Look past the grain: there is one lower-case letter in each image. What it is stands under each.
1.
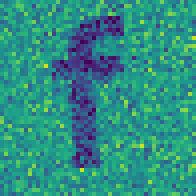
f
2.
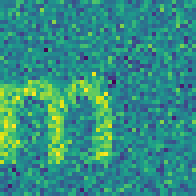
m
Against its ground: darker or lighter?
lighter
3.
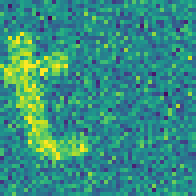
t
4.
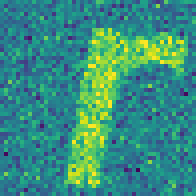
r
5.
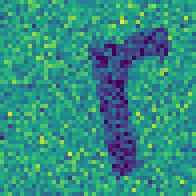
r
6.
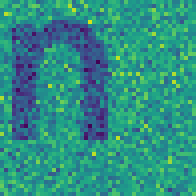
n
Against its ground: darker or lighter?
darker
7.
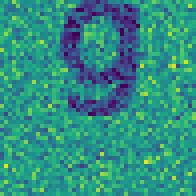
g
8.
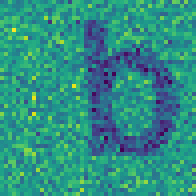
b
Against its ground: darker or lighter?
darker
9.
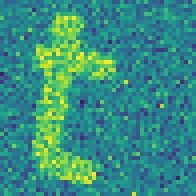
t
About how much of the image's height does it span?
nearly all
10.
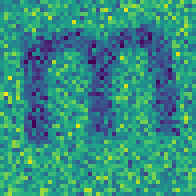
m
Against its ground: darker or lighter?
darker
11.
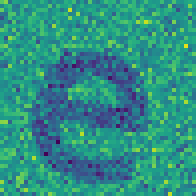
e
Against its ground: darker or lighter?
darker
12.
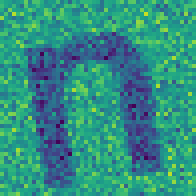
n
